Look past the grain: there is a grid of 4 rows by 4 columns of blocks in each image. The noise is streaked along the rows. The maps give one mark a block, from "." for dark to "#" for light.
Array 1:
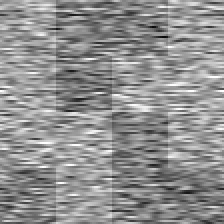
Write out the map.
# . . #
# . # #
# # . #
. # . .
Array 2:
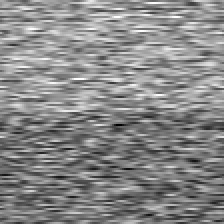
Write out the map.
# # # #
# # # #
. . . .
. . . .
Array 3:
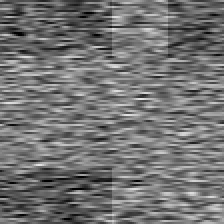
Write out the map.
. . # .
# # # #
# # # #
. . # #
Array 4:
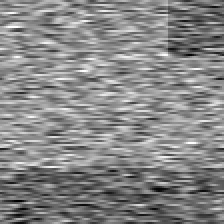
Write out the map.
# # # .
# # # #
# # # #
. . . .
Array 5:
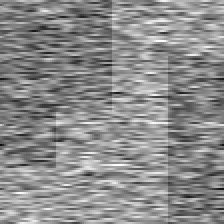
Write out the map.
. . # #
. . # .
. # # .
# # # .
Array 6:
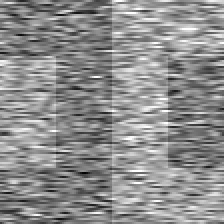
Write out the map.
. . # #
# . # .
# . # .
. . # #
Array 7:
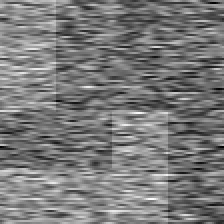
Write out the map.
# . . .
# . . .
. . # .
# # # .
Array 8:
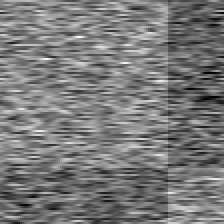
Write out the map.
# # # .
# # # .
# # # .
. . . #
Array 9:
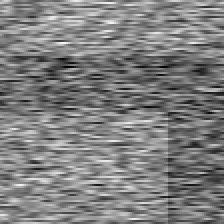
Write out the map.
# # # #
. . . .
# # # .
# # # .
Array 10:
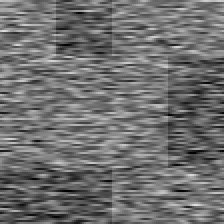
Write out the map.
# . # #
# # # .
# # # .
. . # #
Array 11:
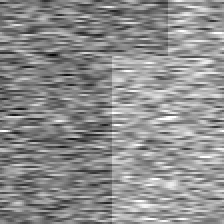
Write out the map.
. . . #
. . # #
. . # #
. . # #
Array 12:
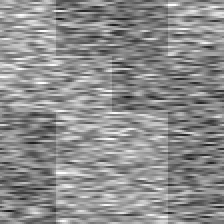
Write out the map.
# . . #
# # . .
. # # .
. # # .
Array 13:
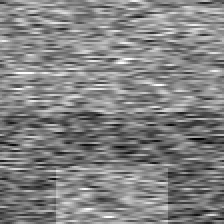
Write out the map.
# # # #
# # # #
. . . .
. # # .
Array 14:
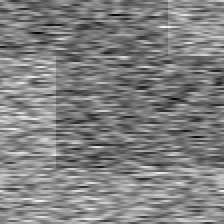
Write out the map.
. . . #
# . . .
# . . .
# # # #
